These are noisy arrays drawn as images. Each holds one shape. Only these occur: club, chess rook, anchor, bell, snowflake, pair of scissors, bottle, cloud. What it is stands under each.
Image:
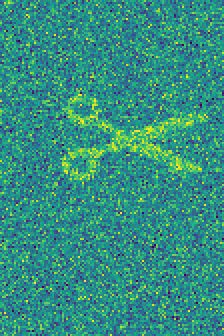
light pair of scissors
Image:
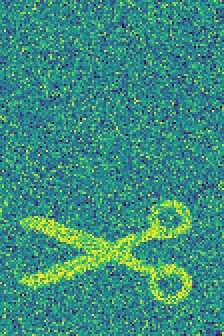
light pair of scissors
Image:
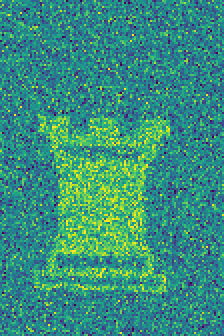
light chess rook
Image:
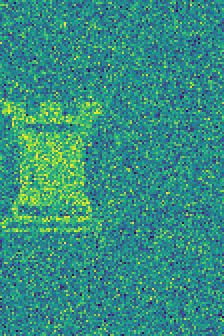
light chess rook, middle left
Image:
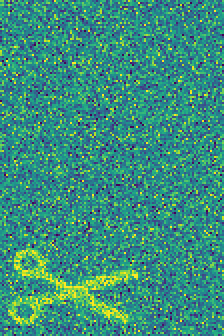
light pair of scissors
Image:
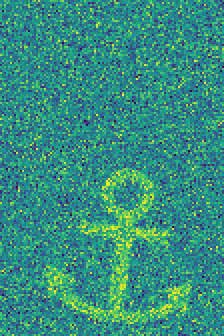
light anchor
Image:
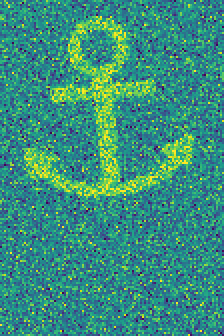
light anchor
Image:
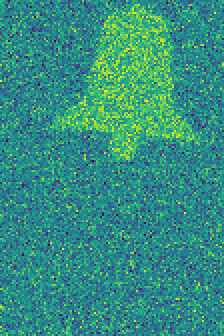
light bell
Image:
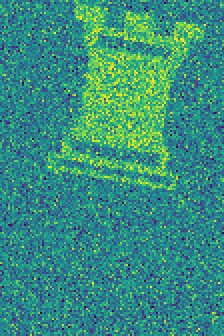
light chess rook
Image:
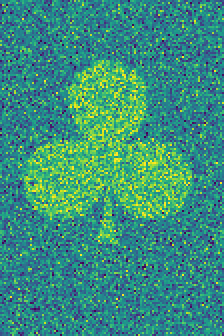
light club
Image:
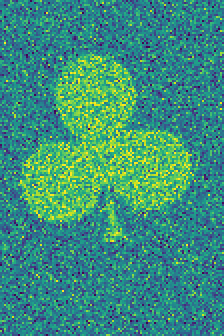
light club
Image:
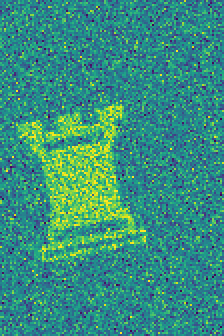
light chess rook
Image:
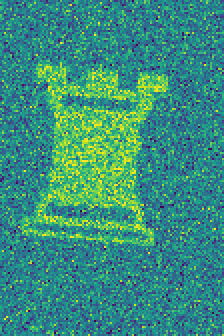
light chess rook
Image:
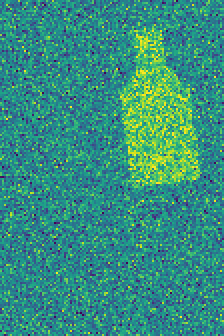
light bottle
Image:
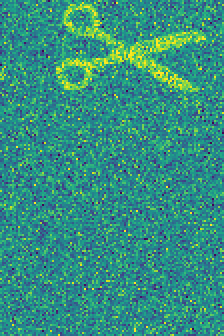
light pair of scissors
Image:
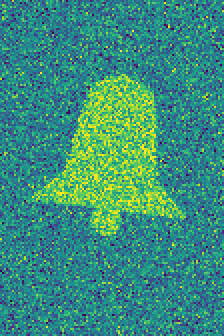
light bell
